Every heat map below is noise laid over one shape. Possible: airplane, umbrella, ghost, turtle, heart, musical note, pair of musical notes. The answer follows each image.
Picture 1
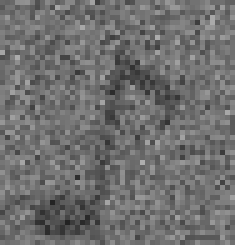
musical note
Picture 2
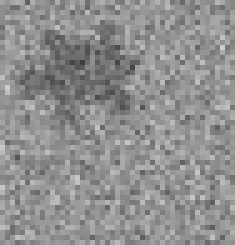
turtle
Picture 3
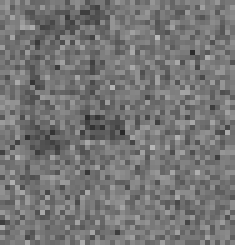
pair of musical notes
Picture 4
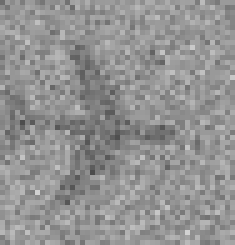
airplane
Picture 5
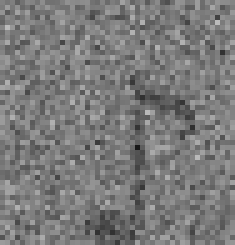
musical note
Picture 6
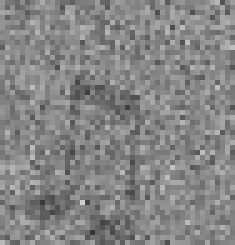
pair of musical notes
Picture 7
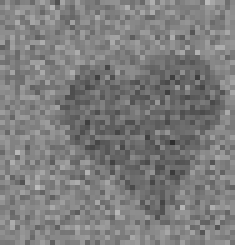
heart
